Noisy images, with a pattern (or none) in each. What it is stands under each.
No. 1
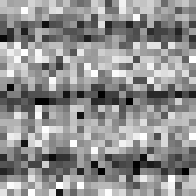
horizontal stripes
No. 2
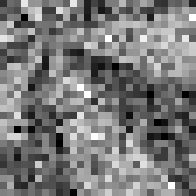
spokes from one point
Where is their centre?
top left
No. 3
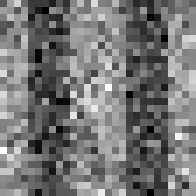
vertical stripes
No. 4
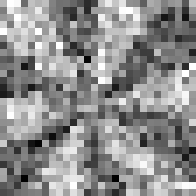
spokes from one point
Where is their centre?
centre
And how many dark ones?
6
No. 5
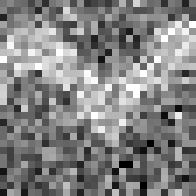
a wavy band
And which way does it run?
left to right
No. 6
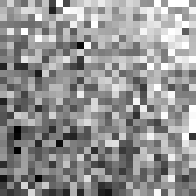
a smooth slope
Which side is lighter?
top right
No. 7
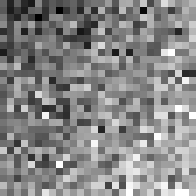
a smooth slope
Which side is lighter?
bottom right
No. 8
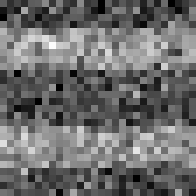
horizontal stripes
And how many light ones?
2
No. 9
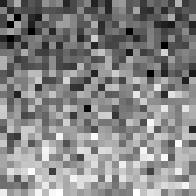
a smooth slope
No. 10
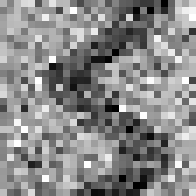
a wavy band
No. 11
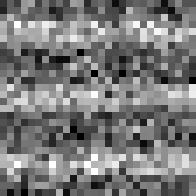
horizontal stripes
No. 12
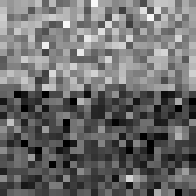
a sharp edge
